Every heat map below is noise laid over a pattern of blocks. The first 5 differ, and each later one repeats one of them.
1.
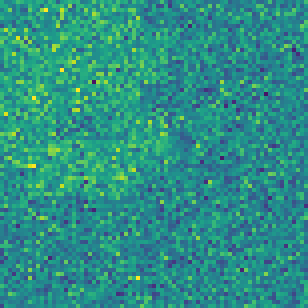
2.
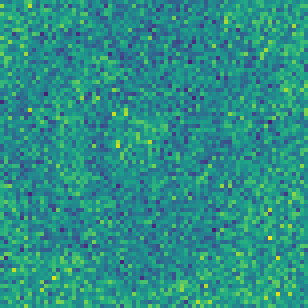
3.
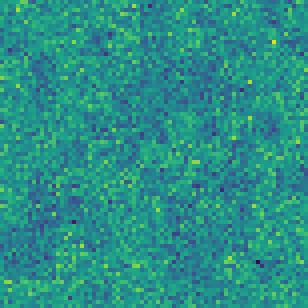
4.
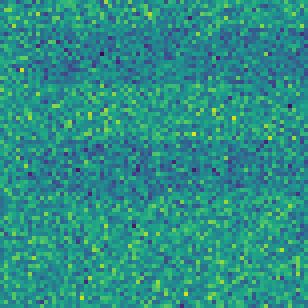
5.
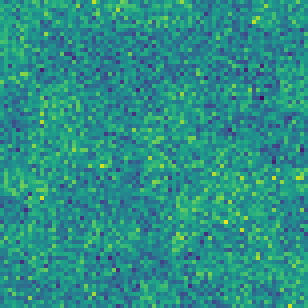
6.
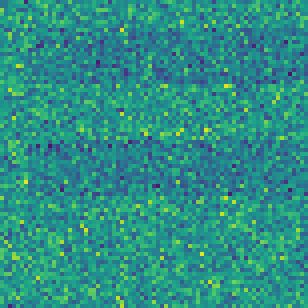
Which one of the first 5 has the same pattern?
4
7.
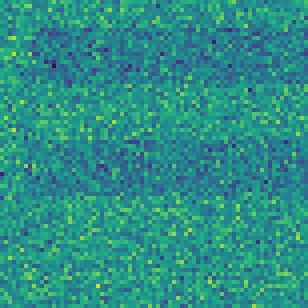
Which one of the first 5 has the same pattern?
4
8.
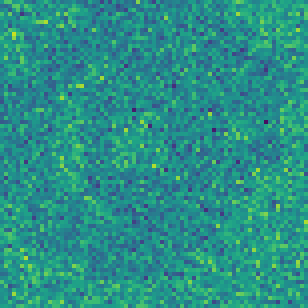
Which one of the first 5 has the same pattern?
2
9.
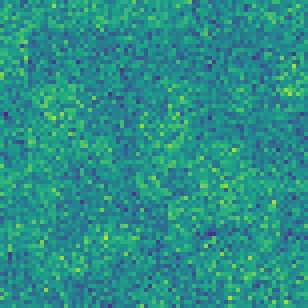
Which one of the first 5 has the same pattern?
5
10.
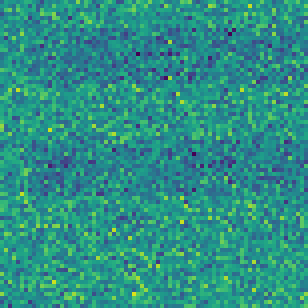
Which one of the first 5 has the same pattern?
4
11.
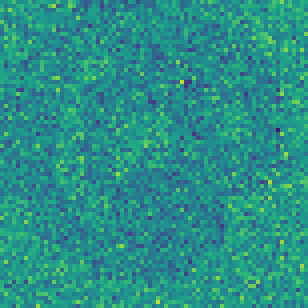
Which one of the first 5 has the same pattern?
2
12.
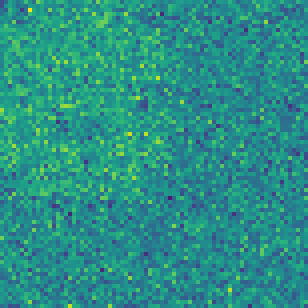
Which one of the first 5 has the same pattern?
1
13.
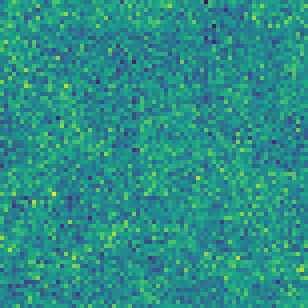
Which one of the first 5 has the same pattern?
5
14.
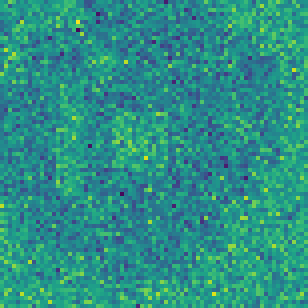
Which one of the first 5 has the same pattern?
2
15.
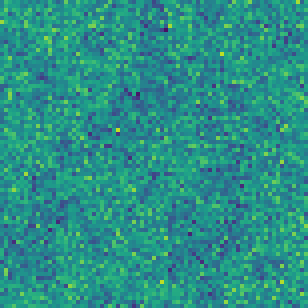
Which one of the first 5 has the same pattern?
3
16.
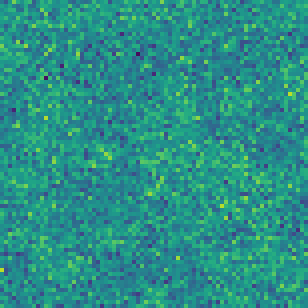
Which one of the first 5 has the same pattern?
5
